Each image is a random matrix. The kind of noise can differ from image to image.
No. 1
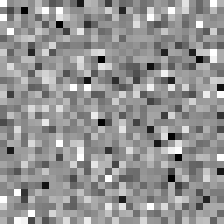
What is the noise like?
heavy tails
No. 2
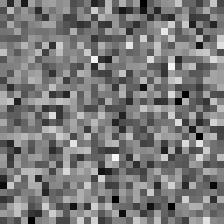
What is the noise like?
independent entries
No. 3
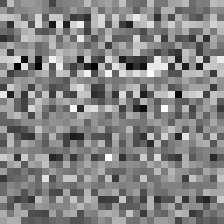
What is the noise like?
rows of uneven size
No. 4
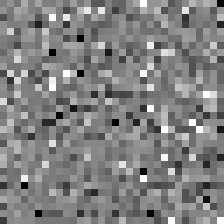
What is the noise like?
heavy tails
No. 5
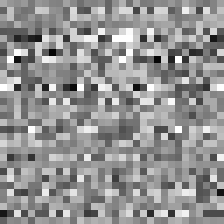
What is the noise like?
rows of uneven size
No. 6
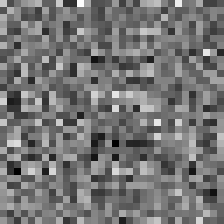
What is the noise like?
low rank plus noise
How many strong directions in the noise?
two
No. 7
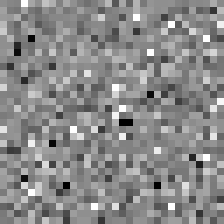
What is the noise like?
heavy tails
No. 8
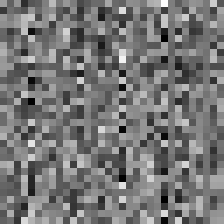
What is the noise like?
columns of uneven size
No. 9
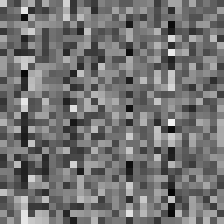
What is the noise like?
columns of uneven size
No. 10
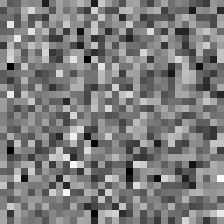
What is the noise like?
low rank plus noise
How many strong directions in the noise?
three or four
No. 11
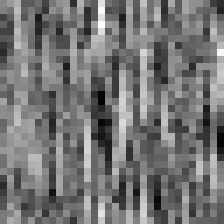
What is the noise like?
streaked along the columns
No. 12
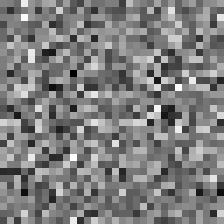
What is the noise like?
low rank plus noise
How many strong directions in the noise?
five to eight
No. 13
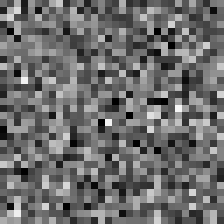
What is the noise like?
independent entries
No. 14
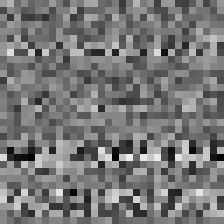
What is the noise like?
rows of uneven size
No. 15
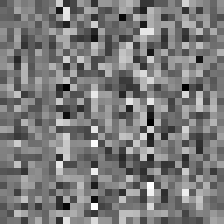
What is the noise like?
columns of uneven size
